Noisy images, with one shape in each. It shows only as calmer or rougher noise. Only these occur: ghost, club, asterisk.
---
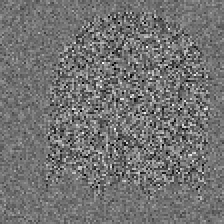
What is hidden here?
rough ghost
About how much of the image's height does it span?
nearly all
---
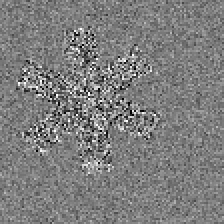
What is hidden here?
rough asterisk
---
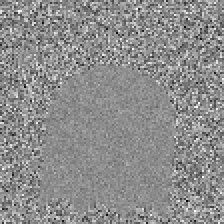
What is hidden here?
calm ghost
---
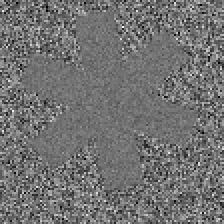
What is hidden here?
calm asterisk
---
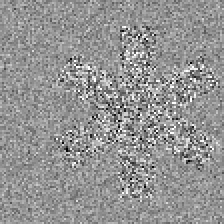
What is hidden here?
rough asterisk
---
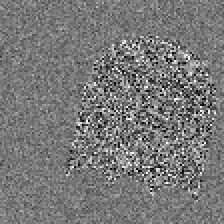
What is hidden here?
rough ghost
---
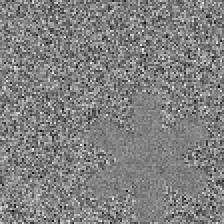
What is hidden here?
calm asterisk
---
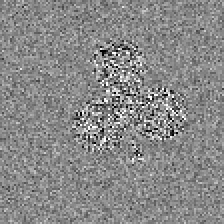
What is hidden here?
rough club
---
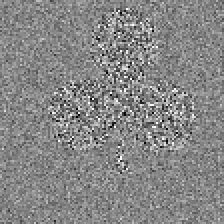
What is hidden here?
rough club
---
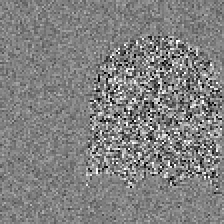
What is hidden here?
rough ghost
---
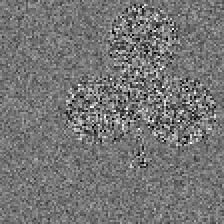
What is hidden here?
rough club
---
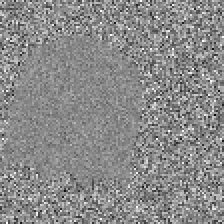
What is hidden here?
calm ghost
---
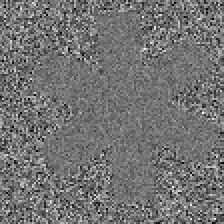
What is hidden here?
calm asterisk
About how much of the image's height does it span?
nearly all
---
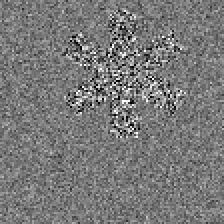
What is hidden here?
rough asterisk
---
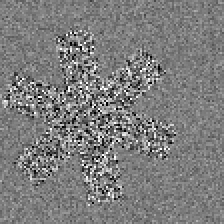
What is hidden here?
rough asterisk
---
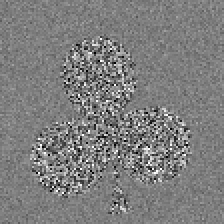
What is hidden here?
rough club
